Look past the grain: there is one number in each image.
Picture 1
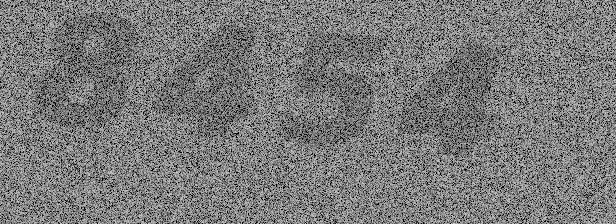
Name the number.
8454
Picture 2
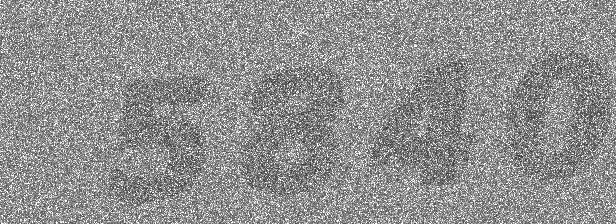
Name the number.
5840
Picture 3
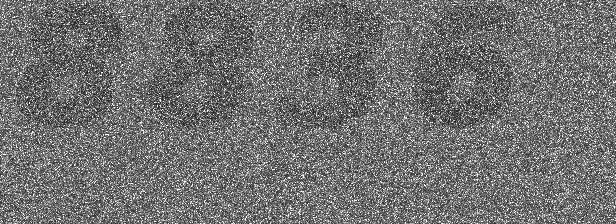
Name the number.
8836
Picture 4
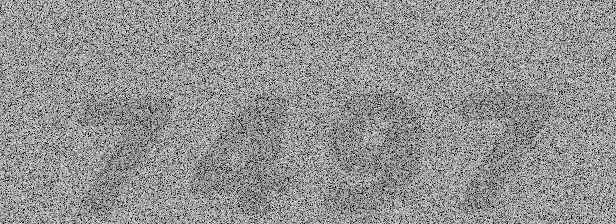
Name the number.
7497
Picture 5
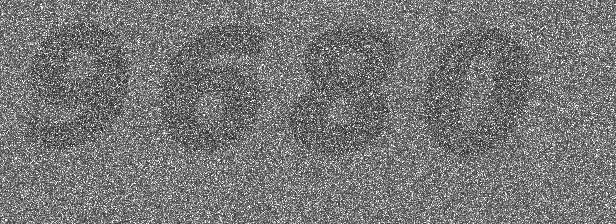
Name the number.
9680
